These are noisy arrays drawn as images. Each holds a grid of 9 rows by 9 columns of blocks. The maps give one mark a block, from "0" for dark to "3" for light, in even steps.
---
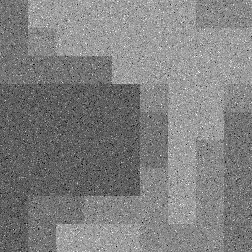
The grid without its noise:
1 3 3 3 3 3 3 2 2
1 2 3 3 3 3 3 3 3
1 1 1 1 3 3 3 3 3
0 0 0 0 0 2 3 3 2
0 0 0 0 0 1 3 3 1
0 0 0 0 0 1 3 2 1
0 0 0 0 0 2 3 2 1
0 1 1 2 2 2 3 2 1
0 1 3 3 3 2 2 2 1
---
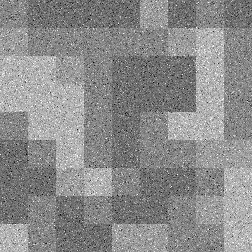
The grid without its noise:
1 0 0 0 0 2 0 1 0
2 1 1 1 1 1 2 3 1
3 3 2 1 0 0 0 3 1
3 3 3 1 0 0 0 3 1
1 3 3 1 0 1 3 3 1
0 1 3 1 0 1 1 2 2
0 0 2 3 1 0 0 1 3
0 1 0 1 0 0 1 2 3
3 1 0 0 2 2 1 1 3
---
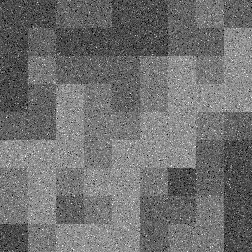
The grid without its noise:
0 0 1 1 0 0 1 2 1
0 1 0 0 0 0 1 1 3
0 2 1 1 1 2 3 2 3
0 1 3 2 1 2 3 3 3
1 1 3 2 2 3 3 2 1
3 3 3 2 3 3 3 1 0
2 3 2 3 3 2 0 1 0
2 3 1 2 3 1 1 2 0
0 2 3 3 3 1 2 2 0
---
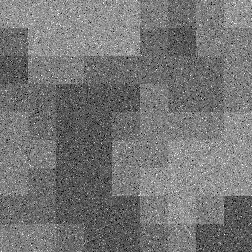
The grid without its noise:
3 3 3 3 3 2 1 2 3
1 3 3 3 3 1 0 2 2
0 2 2 1 1 1 1 1 2
1 1 0 0 0 2 1 1 2
2 1 0 0 1 2 2 2 3
2 2 0 0 2 2 3 3 3
2 1 0 0 2 3 3 3 3
1 1 0 0 0 2 3 2 0
2 2 1 0 0 1 2 0 0
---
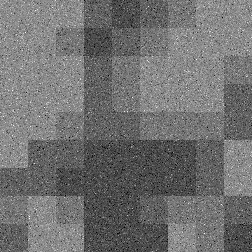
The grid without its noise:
3 3 3 1 0 1 2 3 3
3 3 2 0 1 2 3 3 3
3 3 3 1 2 3 3 3 2
3 3 3 1 2 3 3 3 1
3 3 2 1 1 2 2 2 1
3 1 1 0 0 0 0 1 3
1 1 0 0 0 0 0 1 3
2 3 2 0 0 1 2 2 1
1 3 3 0 0 0 3 2 0
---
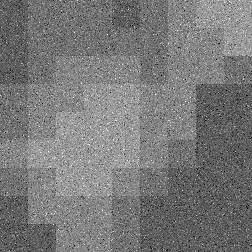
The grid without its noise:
0 1 1 1 0 1 2 3 3
0 1 1 1 1 1 2 2 3
0 1 2 2 2 1 2 2 1
1 2 2 3 3 2 2 0 0
1 2 3 3 3 2 2 0 0
2 3 3 3 3 2 1 0 0
1 2 3 3 2 1 0 0 0
0 2 2 2 1 0 0 0 0
0 0 2 2 1 0 0 0 0
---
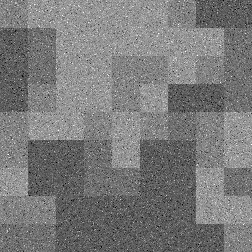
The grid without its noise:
2 3 3 3 3 3 2 0 0
0 1 3 3 3 3 3 3 1
0 1 3 3 2 2 3 2 1
0 2 3 3 2 3 0 0 1
2 3 3 2 3 2 1 2 3
2 0 0 1 3 0 0 2 3
3 0 0 1 1 0 0 3 1
2 2 0 0 0 0 0 3 3
1 1 0 0 0 0 0 0 2
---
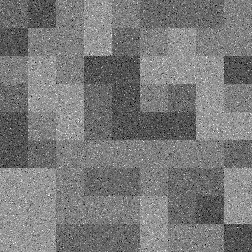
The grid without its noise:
1 0 2 3 2 1 1 1 2
0 2 2 3 1 2 3 2 2
2 3 2 0 0 3 3 3 0
1 3 3 1 0 2 1 3 2
0 2 3 1 0 0 0 3 3
0 1 2 2 2 2 2 2 1
3 3 2 1 1 2 1 1 3
3 3 2 2 2 3 1 0 3
3 3 1 1 1 3 2 2 0
